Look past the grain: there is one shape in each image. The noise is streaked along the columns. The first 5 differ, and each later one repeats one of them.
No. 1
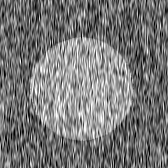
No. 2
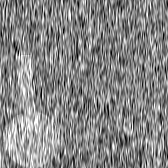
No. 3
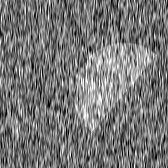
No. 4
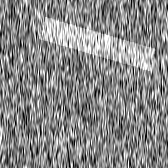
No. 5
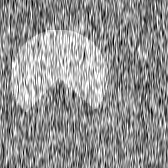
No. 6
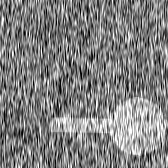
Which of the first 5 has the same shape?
2
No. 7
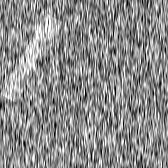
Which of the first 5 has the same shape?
4
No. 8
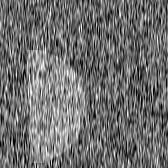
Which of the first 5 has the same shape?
3
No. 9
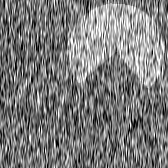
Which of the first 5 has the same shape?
5
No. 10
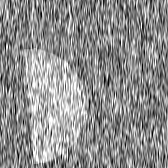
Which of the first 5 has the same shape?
3
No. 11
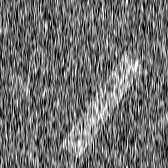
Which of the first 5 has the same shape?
4
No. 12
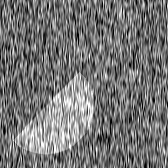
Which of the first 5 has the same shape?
3
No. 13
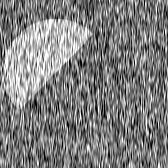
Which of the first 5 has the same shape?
3
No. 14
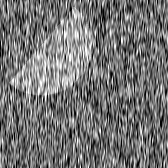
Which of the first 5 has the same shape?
3
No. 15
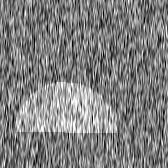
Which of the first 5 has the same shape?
3
